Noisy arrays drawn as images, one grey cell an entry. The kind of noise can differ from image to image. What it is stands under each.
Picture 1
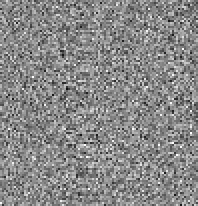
low rank plus noise
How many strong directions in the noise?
one
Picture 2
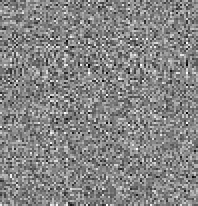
low rank plus noise
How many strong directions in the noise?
two
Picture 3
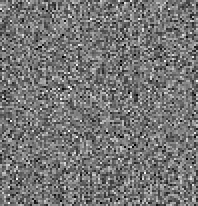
low rank plus noise
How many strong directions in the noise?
five to eight
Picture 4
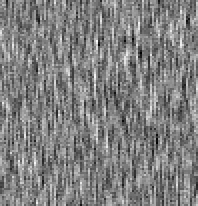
streaked along the columns
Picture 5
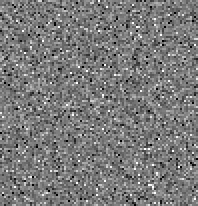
heavy tails
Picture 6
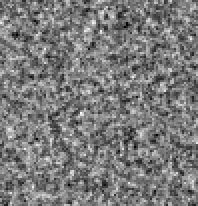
blotchy
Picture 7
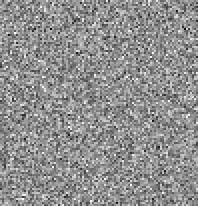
independent entries
